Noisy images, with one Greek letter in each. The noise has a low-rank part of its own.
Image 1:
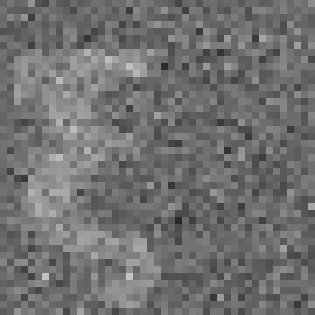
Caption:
light xi
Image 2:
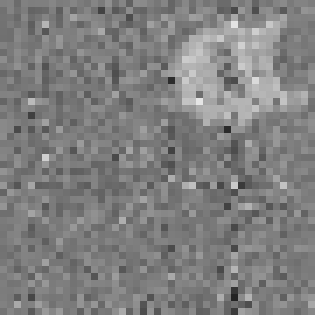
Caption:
light alpha, top right
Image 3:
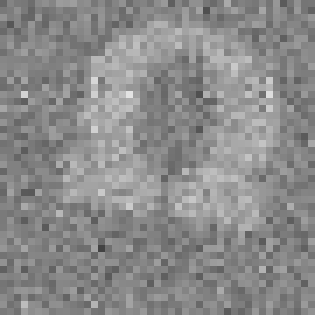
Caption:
light omega
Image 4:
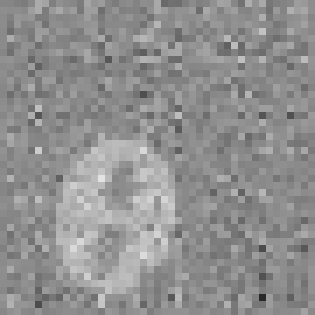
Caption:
light theta
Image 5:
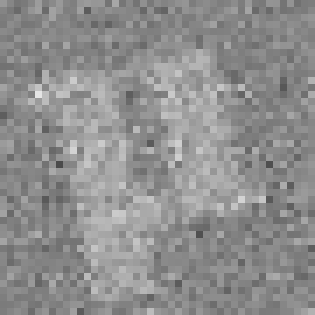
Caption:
light mu
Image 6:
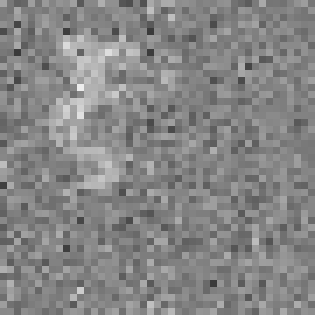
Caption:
light xi
